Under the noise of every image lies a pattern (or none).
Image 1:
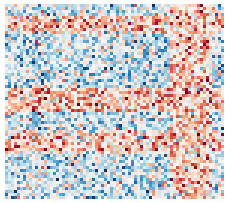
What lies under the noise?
bands of rows crossing bands of columns
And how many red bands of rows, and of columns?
3 and 1
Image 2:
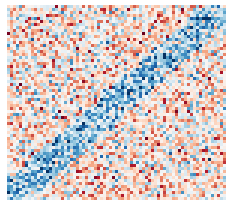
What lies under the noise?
a diagonal band
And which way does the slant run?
bottom left to top right
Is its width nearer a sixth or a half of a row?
a sixth
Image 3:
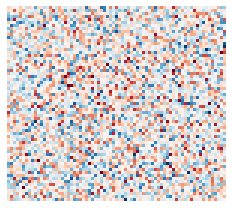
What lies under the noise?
only noise
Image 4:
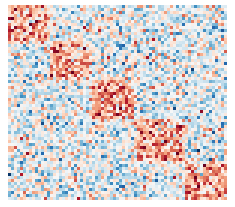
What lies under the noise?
blocks along the diagonal
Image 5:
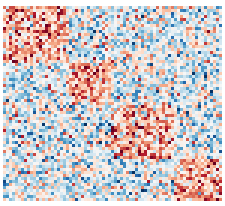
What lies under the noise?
blocks along the diagonal
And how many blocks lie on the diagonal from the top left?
4
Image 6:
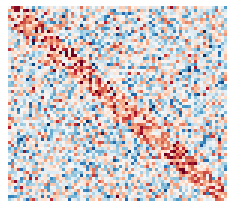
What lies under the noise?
a diagonal band
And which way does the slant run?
top left to bottom right
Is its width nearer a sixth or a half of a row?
a sixth
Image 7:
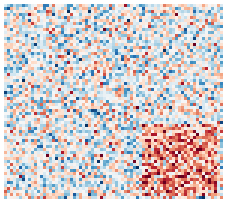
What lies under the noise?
one block
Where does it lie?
bottom right
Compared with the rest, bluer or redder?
redder
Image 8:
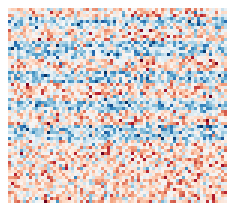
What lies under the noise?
bands of rows
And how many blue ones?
5
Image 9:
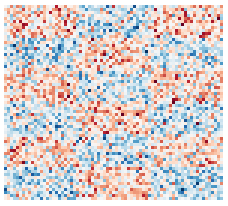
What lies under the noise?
a checkerboard
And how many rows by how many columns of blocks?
6 by 3
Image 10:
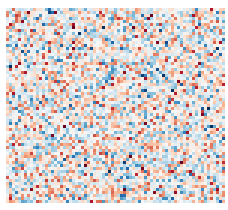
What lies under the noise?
only noise
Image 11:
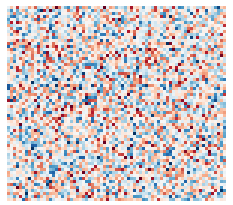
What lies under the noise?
only noise
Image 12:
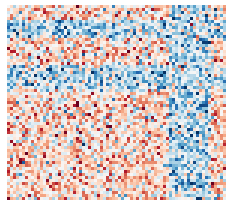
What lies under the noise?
bands of rows crossing bands of columns
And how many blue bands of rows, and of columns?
2 and 1
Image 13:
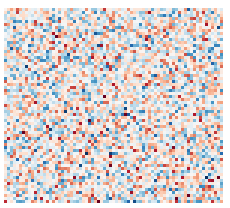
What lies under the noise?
only noise
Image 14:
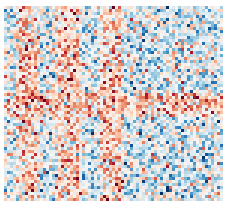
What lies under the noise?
bands of rows crossing bands of columns
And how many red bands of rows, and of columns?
1 and 3
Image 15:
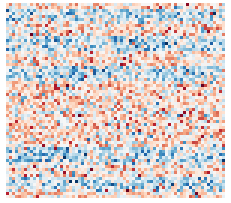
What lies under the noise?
bands of rows
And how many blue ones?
5
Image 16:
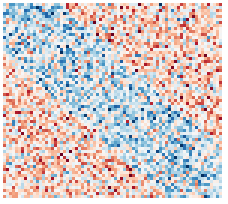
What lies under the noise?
a diagonal band
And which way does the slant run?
top left to bottom right
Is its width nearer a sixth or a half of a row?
a half
